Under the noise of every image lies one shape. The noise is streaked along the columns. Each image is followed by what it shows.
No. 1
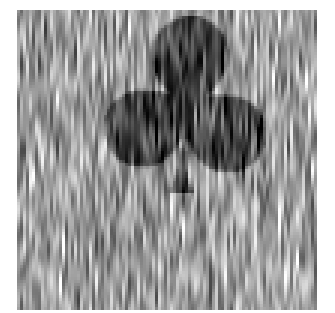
club
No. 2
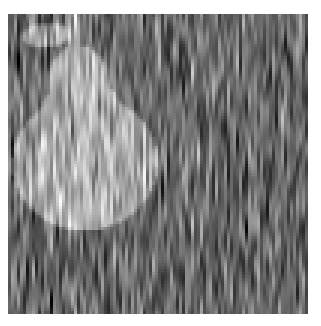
pear
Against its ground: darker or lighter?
lighter
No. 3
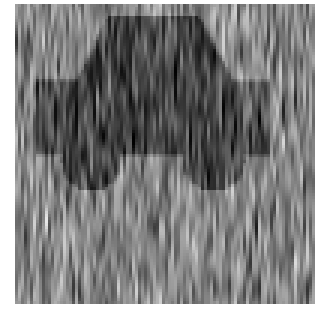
car
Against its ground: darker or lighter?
darker
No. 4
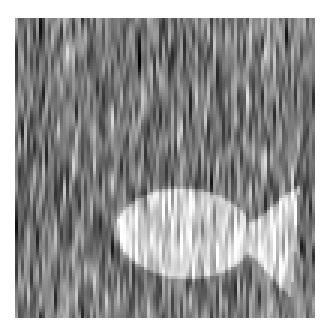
fish
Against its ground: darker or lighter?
lighter
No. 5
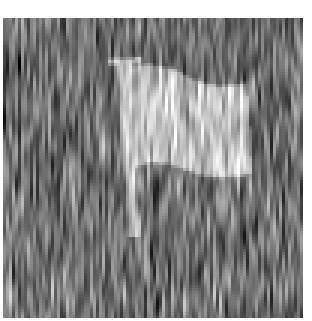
flag
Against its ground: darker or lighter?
lighter
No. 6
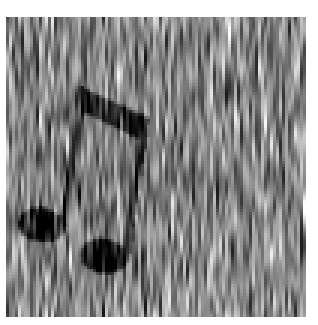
pair of musical notes
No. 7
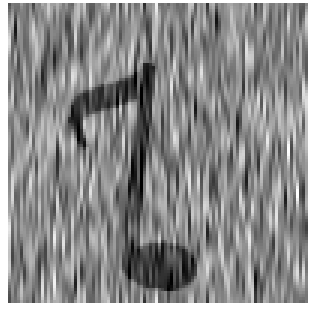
musical note
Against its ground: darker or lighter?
darker
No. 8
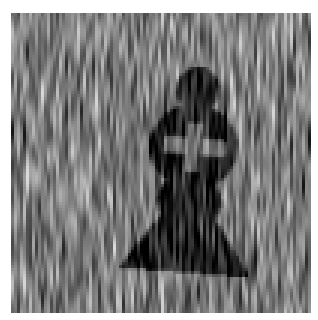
chess bishop
